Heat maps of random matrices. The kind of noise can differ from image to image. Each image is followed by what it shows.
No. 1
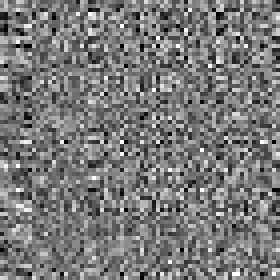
low rank plus noise
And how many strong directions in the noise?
two
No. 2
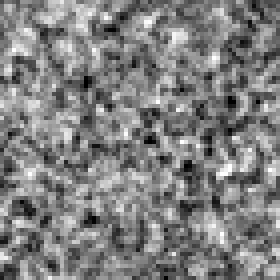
blotchy
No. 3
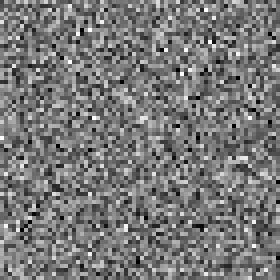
independent entries
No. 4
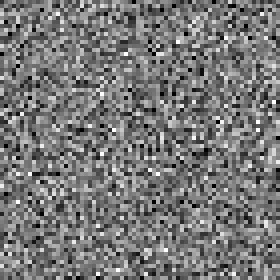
independent entries
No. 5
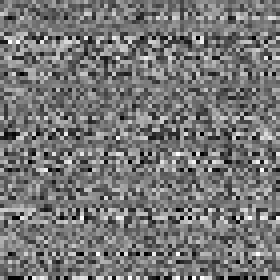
rows of uneven size
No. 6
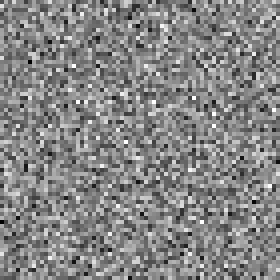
independent entries
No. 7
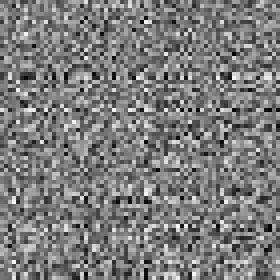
low rank plus noise
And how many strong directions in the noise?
two
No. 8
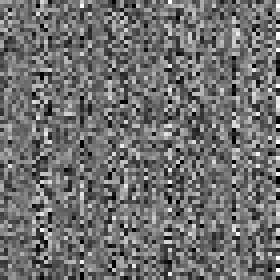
columns of uneven size
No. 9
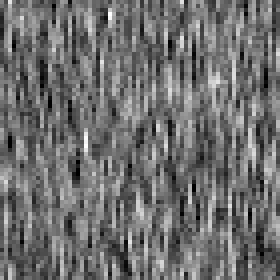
streaked along the columns
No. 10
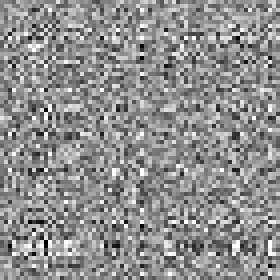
low rank plus noise
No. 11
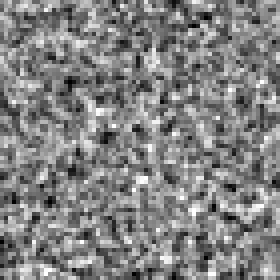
blotchy
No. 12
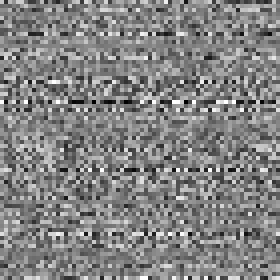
rows of uneven size
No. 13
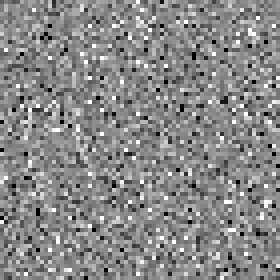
heavy tails
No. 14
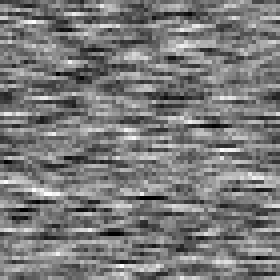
streaked along the rows
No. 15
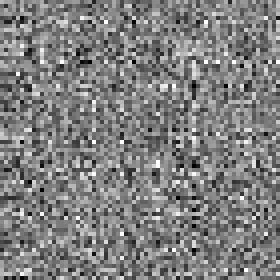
low rank plus noise
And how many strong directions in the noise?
three or four
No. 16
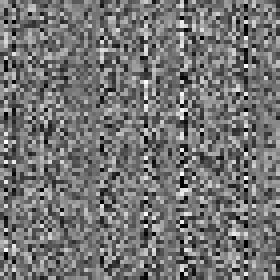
columns of uneven size
